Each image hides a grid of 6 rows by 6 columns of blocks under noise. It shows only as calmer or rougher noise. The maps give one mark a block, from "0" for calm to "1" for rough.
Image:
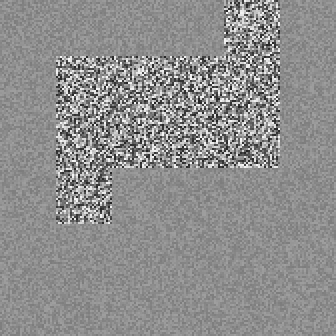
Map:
0 0 0 0 1 0
0 1 1 1 1 0
0 1 1 1 1 0
0 1 0 0 0 0
0 0 0 0 0 0
0 0 0 0 0 0
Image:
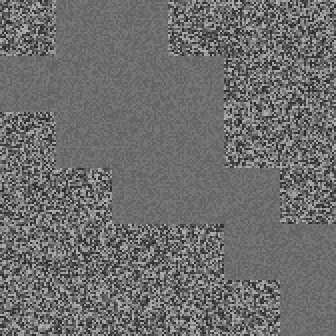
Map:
1 0 0 1 1 1
0 0 0 0 1 1
1 0 0 0 1 1
1 1 0 0 0 1
1 1 1 1 0 0
1 1 1 1 1 0
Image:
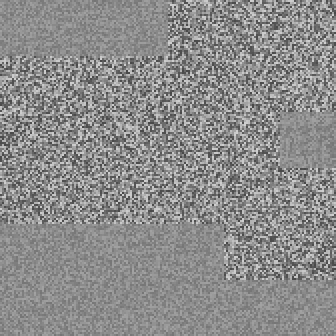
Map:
0 0 0 1 1 1
1 1 1 1 1 1
1 1 1 1 1 0
1 1 1 1 1 1
0 0 0 0 1 1
0 0 0 0 0 0
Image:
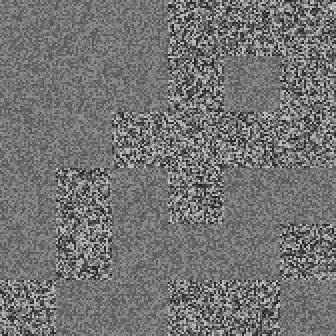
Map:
0 0 0 1 1 1
0 0 0 1 0 1
0 0 1 1 1 1
0 1 0 1 0 0
0 1 0 0 0 1
1 0 0 1 1 0
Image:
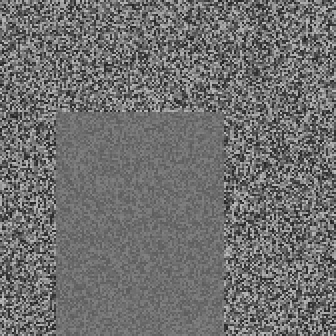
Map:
1 1 1 1 1 1
1 1 1 1 1 1
1 0 0 0 1 1
1 0 0 0 1 1
1 0 0 0 1 1
1 0 0 0 1 1
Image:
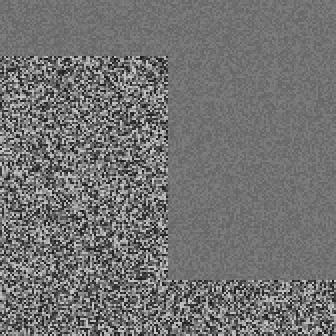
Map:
0 0 0 0 0 0
1 1 1 0 0 0
1 1 1 0 0 0
1 1 1 0 0 0
1 1 1 0 0 0
1 1 1 1 1 1
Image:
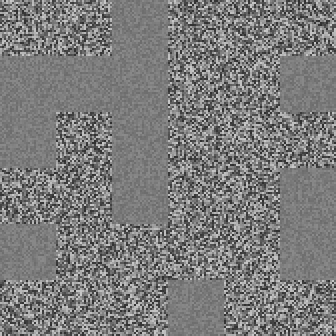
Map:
1 1 0 1 1 1
0 0 0 1 1 0
0 1 0 1 1 1
1 1 0 1 1 0
0 1 1 1 1 0
1 1 1 0 1 1
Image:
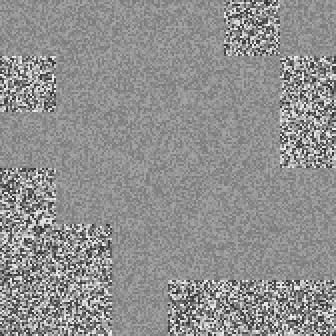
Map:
0 0 0 0 1 0
1 0 0 0 0 1
0 0 0 0 0 1
1 0 0 0 0 0
1 1 0 0 0 0
1 1 0 1 1 1
